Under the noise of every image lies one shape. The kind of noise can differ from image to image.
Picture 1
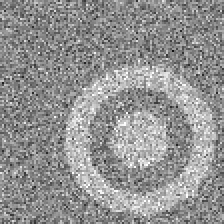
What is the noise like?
independent entries
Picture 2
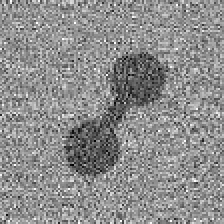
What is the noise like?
low rank plus noise
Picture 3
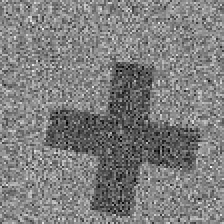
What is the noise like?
low rank plus noise
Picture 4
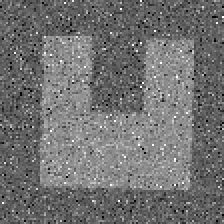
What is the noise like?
heavy tails
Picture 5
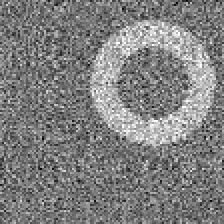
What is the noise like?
low rank plus noise
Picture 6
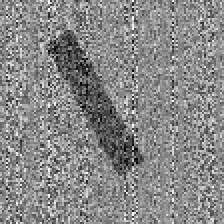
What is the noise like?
columns of uneven size
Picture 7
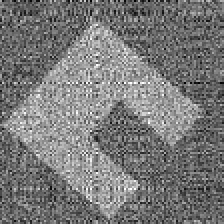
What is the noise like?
low rank plus noise
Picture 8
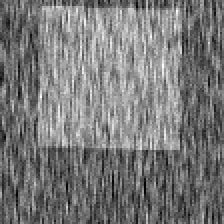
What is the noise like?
streaked along the columns
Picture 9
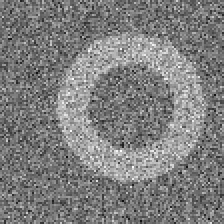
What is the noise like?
independent entries
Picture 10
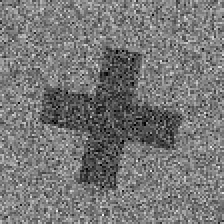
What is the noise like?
independent entries
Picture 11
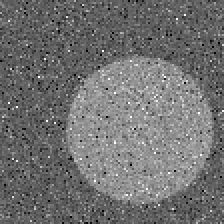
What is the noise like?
heavy tails
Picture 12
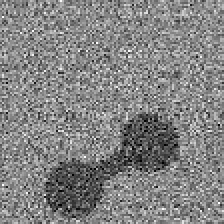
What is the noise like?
low rank plus noise
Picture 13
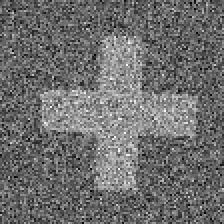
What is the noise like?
independent entries
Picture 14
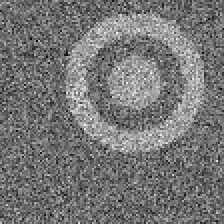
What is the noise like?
independent entries
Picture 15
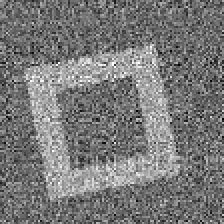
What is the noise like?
low rank plus noise
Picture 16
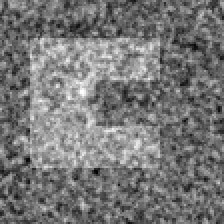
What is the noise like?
blotchy
